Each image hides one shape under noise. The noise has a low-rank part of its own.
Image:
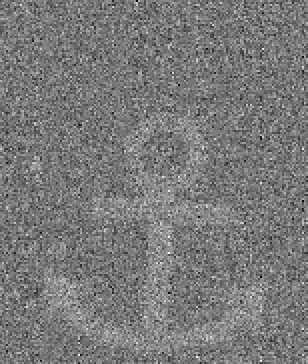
light anchor
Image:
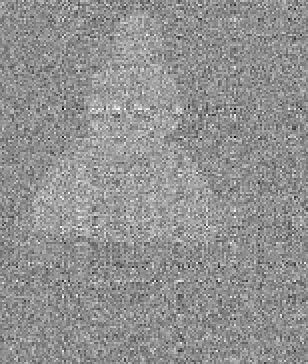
light chess pawn
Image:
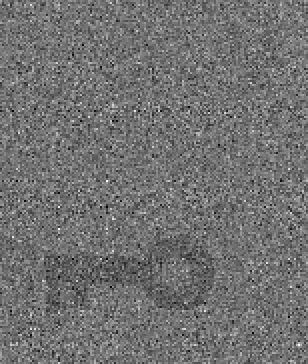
dark key
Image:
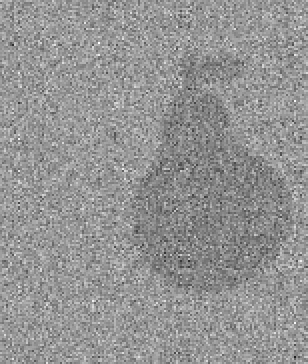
dark pear
